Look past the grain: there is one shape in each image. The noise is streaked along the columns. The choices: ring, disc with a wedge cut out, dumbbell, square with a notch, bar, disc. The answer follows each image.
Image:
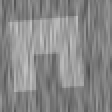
square with a notch
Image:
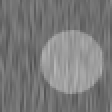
disc
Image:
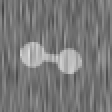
dumbbell
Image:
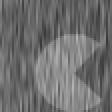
disc with a wedge cut out
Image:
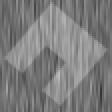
square with a notch
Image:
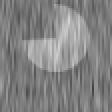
disc with a wedge cut out
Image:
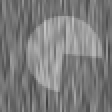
disc with a wedge cut out
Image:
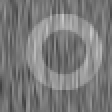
ring
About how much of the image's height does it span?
two thirds
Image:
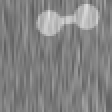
dumbbell
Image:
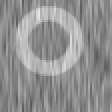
ring
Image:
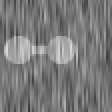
dumbbell
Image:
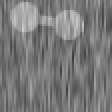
dumbbell
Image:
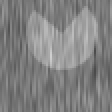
disc with a wedge cut out
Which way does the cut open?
up
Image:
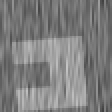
square with a notch
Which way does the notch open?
left
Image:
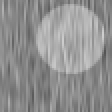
disc
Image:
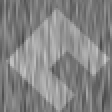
square with a notch
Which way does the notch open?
down and right
